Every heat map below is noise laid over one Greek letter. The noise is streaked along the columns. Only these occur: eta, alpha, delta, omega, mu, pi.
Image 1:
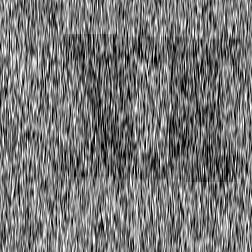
pi
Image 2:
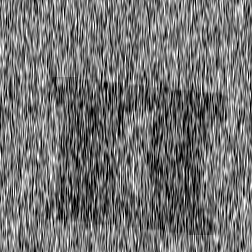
pi
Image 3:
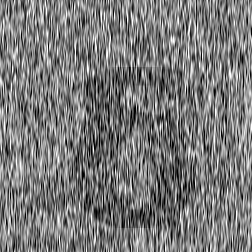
delta
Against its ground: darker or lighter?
darker
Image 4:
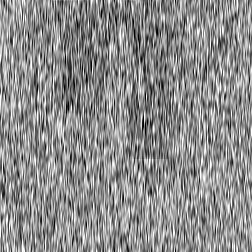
eta
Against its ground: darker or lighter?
darker
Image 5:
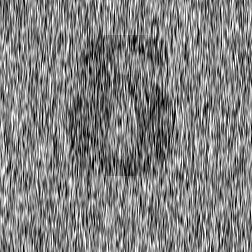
delta
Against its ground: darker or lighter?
darker
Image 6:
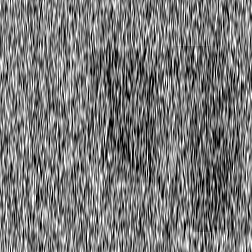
eta
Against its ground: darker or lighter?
darker
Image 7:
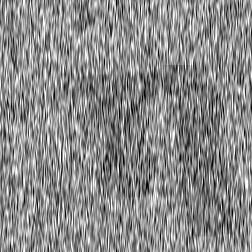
eta
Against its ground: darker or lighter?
darker
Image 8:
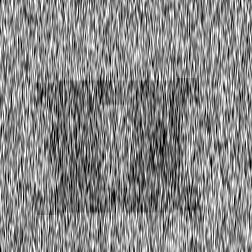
pi
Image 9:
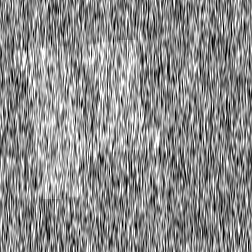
mu
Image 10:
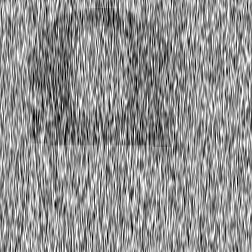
omega
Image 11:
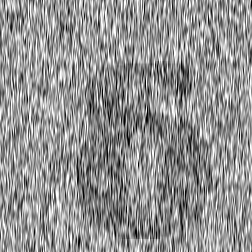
delta
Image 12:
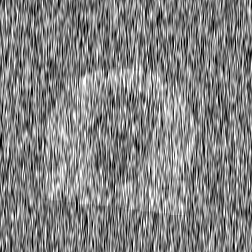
omega
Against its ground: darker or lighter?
lighter
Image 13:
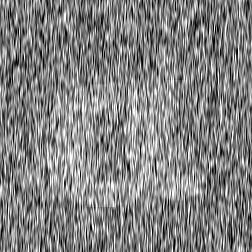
alpha
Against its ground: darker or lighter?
lighter
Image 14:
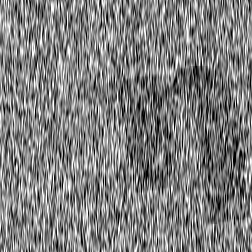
eta
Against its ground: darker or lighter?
darker
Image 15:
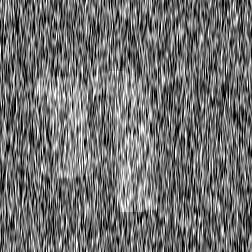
eta
